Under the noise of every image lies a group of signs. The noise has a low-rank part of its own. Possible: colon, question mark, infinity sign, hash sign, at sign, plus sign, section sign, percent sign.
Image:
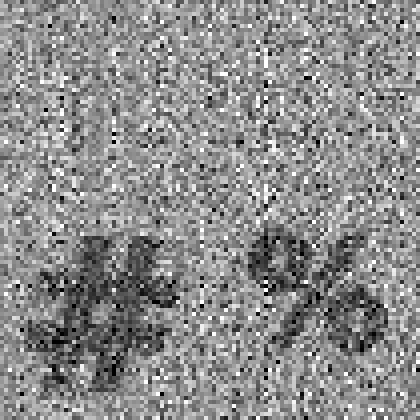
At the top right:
nothing
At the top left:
nothing
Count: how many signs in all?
2
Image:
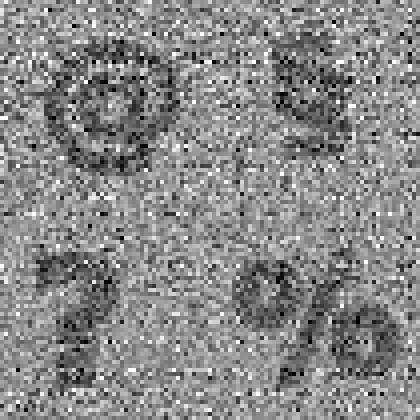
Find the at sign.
top left
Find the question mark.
bottom left
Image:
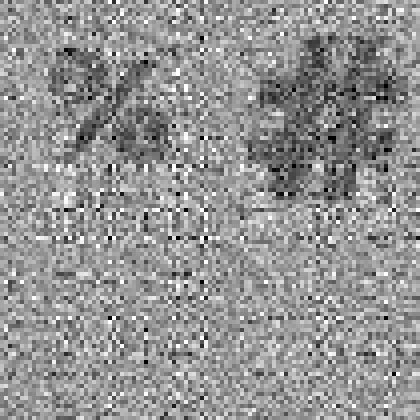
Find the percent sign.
top left
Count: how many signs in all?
2
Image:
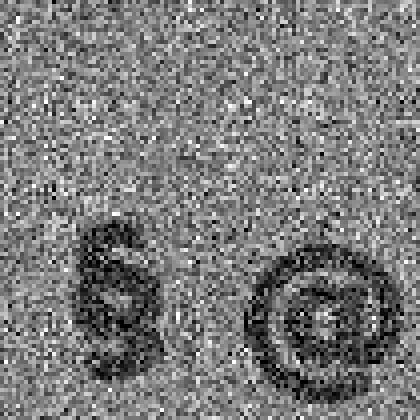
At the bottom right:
at sign
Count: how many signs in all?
2
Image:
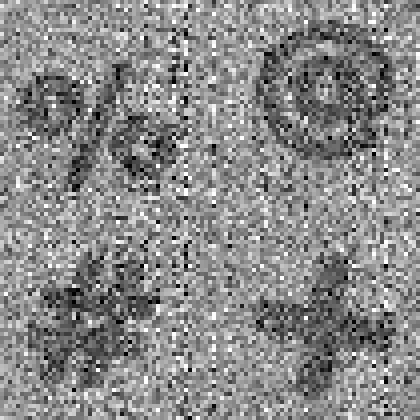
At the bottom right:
plus sign
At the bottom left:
hash sign
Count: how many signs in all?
4
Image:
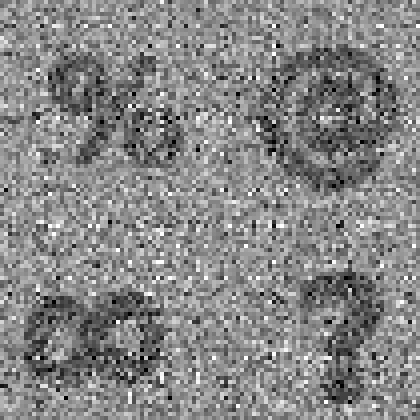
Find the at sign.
top right
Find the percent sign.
top left
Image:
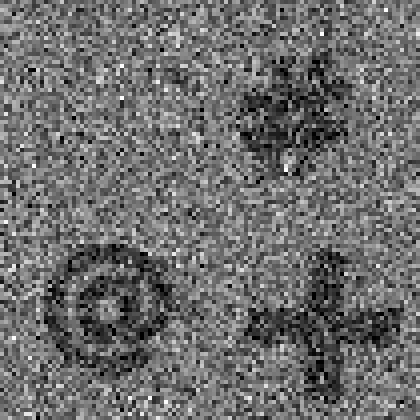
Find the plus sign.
bottom right
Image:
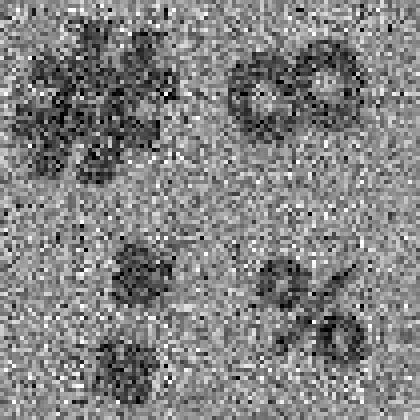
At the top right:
infinity sign
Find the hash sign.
top left
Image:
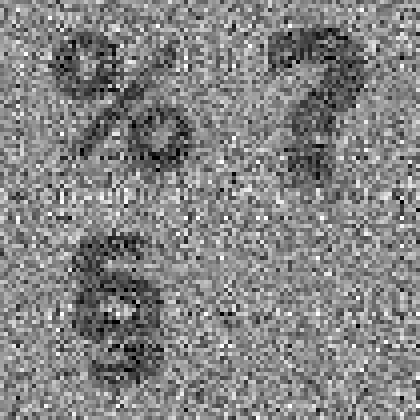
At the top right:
question mark
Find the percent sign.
top left
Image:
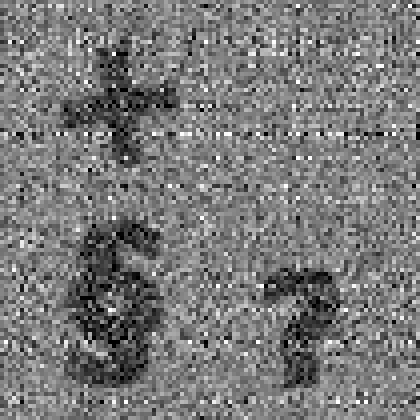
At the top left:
plus sign
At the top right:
nothing
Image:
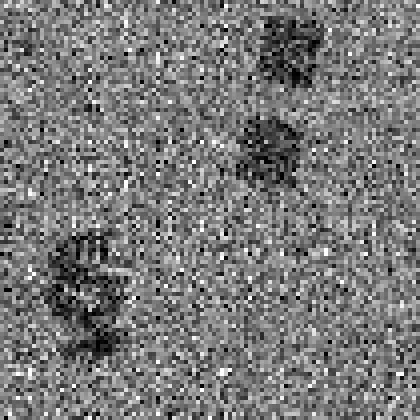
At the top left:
nothing
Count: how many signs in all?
2
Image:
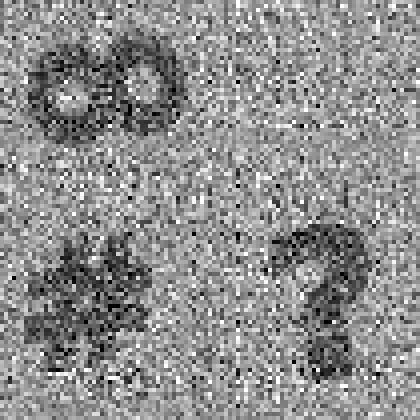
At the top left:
infinity sign
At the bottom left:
hash sign
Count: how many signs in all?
3
